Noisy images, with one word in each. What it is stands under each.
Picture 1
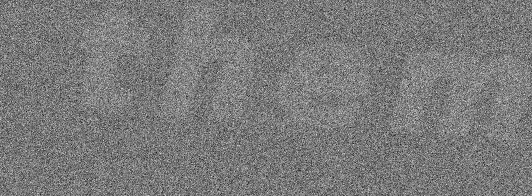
them
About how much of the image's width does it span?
nearly all
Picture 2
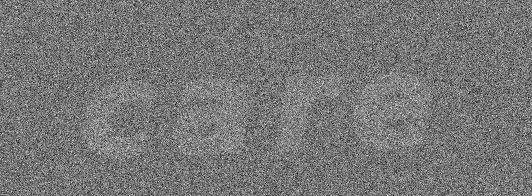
care
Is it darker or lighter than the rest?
lighter
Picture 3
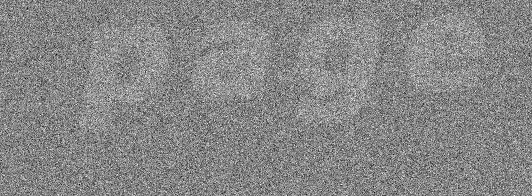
page
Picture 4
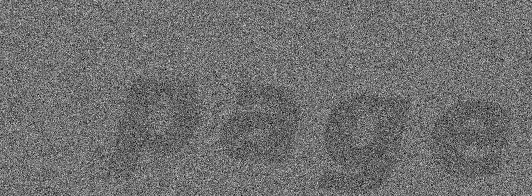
page
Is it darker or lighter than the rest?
darker
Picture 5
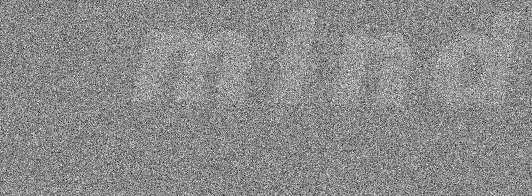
mind
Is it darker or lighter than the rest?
lighter
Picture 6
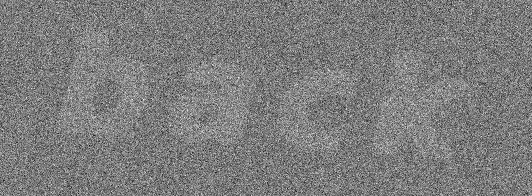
back
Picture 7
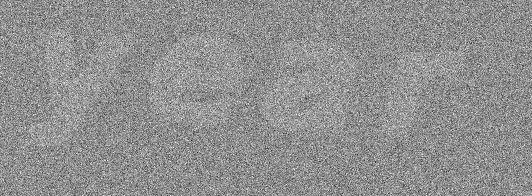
year
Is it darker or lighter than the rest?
lighter
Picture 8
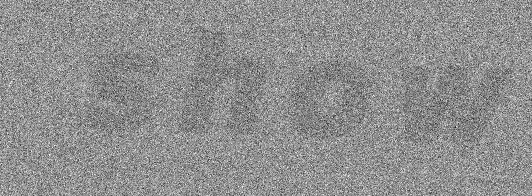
show
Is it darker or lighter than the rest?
darker
